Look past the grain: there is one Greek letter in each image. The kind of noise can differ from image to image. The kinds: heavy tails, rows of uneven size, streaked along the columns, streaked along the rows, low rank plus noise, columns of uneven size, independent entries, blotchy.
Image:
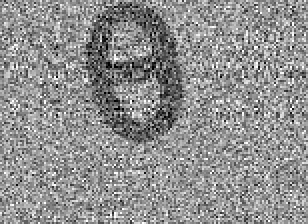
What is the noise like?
low rank plus noise
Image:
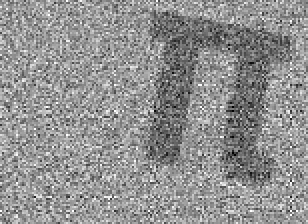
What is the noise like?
low rank plus noise
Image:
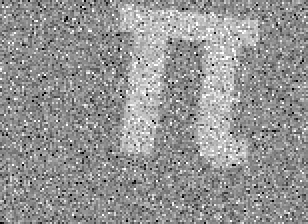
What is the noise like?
heavy tails
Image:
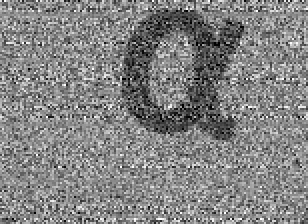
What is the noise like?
rows of uneven size
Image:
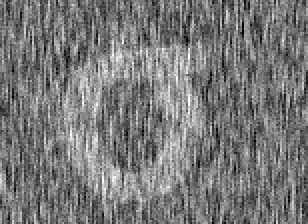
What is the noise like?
streaked along the columns
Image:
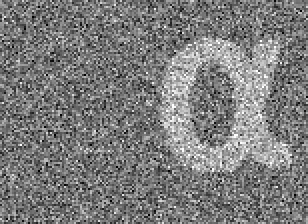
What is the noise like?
independent entries
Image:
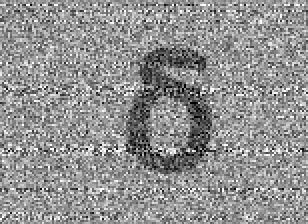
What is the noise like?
rows of uneven size
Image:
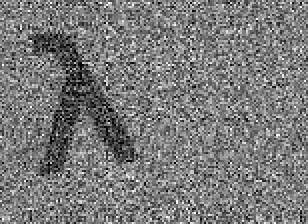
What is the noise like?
low rank plus noise
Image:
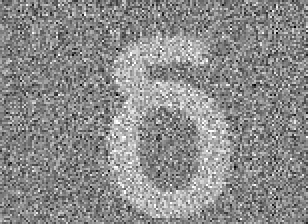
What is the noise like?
low rank plus noise
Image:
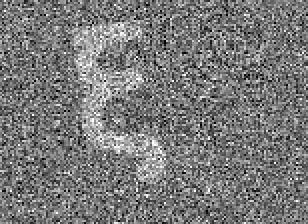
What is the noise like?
low rank plus noise
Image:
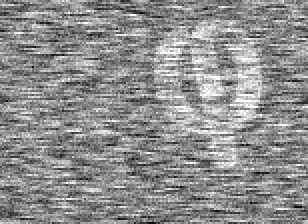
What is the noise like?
streaked along the rows
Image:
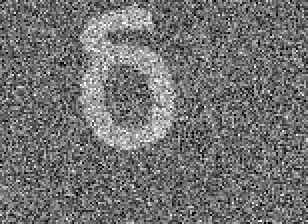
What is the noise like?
independent entries
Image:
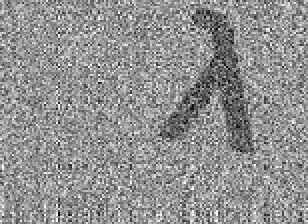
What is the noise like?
low rank plus noise
